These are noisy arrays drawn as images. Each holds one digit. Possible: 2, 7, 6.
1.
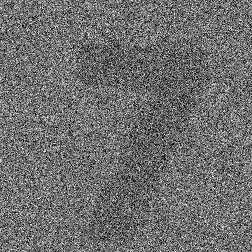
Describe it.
dark 7
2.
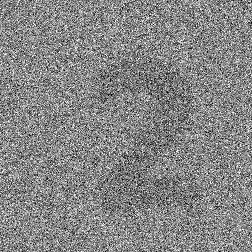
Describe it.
dark 2
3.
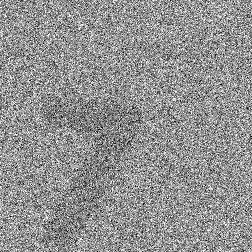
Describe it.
dark 7
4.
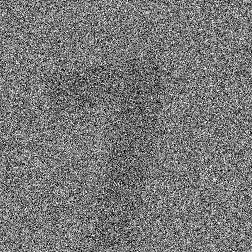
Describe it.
dark 7
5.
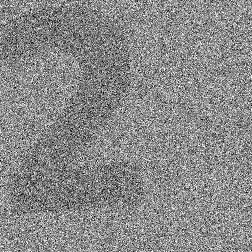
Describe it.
dark 2
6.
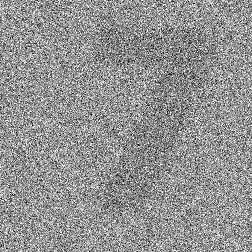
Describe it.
dark 7
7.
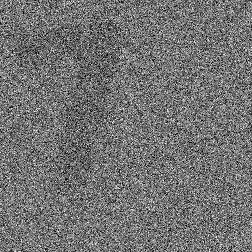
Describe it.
dark 7
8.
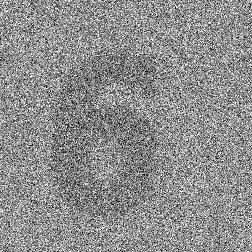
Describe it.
dark 6
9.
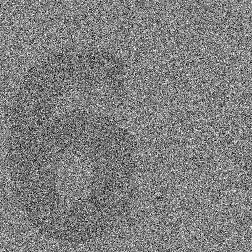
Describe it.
dark 6
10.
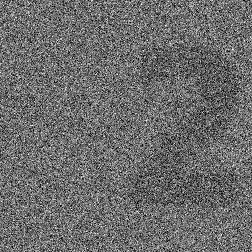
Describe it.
dark 2
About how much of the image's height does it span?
two thirds
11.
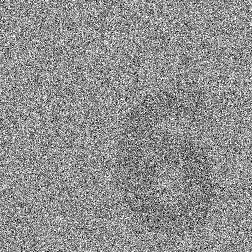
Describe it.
dark 6
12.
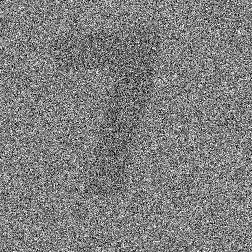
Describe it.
dark 7
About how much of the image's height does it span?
two thirds
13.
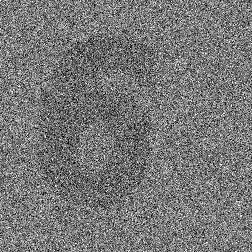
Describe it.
dark 6
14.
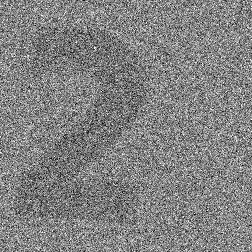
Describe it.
dark 2
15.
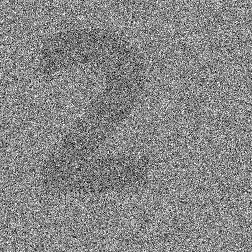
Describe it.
dark 2
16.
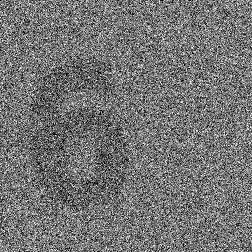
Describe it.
dark 6
